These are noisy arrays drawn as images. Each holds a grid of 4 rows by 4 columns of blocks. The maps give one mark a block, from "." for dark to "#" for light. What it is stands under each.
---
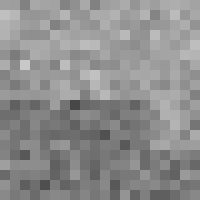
# # # #
# # # #
. . . #
. . . .
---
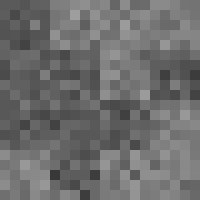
. # # #
. . # .
. . . #
# . # #
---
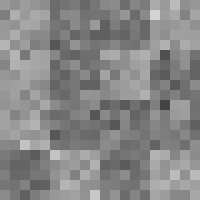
# . . #
# . # .
# . . .
. # . #
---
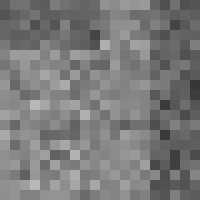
. . # .
# # # .
# # # .
# # # .
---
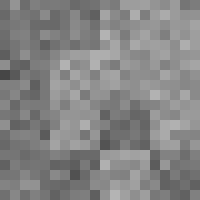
. . # #
. # # #
. # . #
. . # .
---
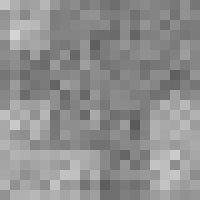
# . . .
. . . .
# . . #
# # . #
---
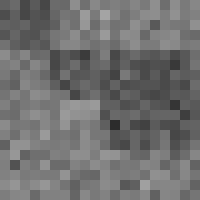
. # # #
# . . .
# # . .
# # # #
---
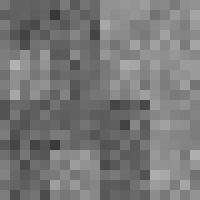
. . # #
# . # #
. . . #
. # . #
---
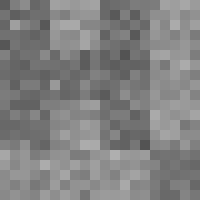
. # . #
. . . #
. # . #
# # # .
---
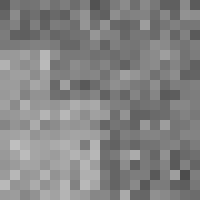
. . . .
# . . .
# # . .
# # . .
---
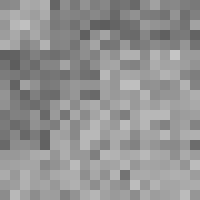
# . . .
. . # #
. # # #
# # # #
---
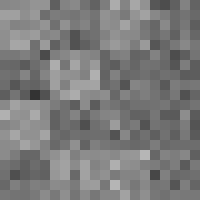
# . # .
. # . .
# . . .
. # # .
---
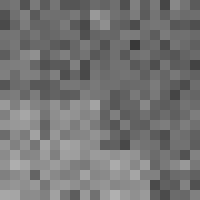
. . . .
. . . .
# # . .
# # # .
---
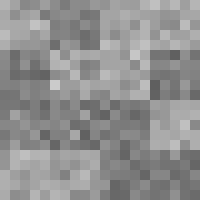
# . # #
. # # .
. . . #
# # . .
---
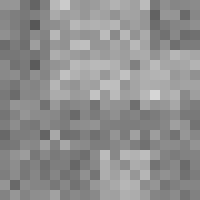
. # # .
. # # #
. . . .
. . # .
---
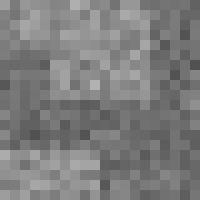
# # # .
. # # .
. . . .
# # . .
